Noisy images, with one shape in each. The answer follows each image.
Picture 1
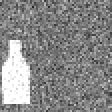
bottle
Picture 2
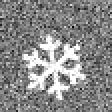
snowflake
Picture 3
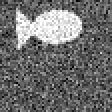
fish
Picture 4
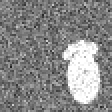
footprint
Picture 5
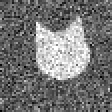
cat's head
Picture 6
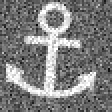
anchor
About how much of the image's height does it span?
nearly all
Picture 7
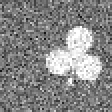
club
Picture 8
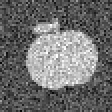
apple
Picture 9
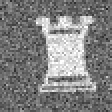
chess rook
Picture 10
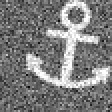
anchor
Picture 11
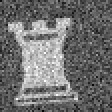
chess rook
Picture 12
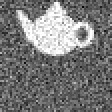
teapot
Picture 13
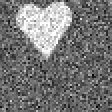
heart
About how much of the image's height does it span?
half
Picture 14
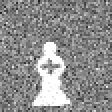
chess bishop
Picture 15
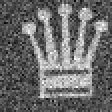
chess queen
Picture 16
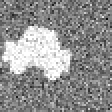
car
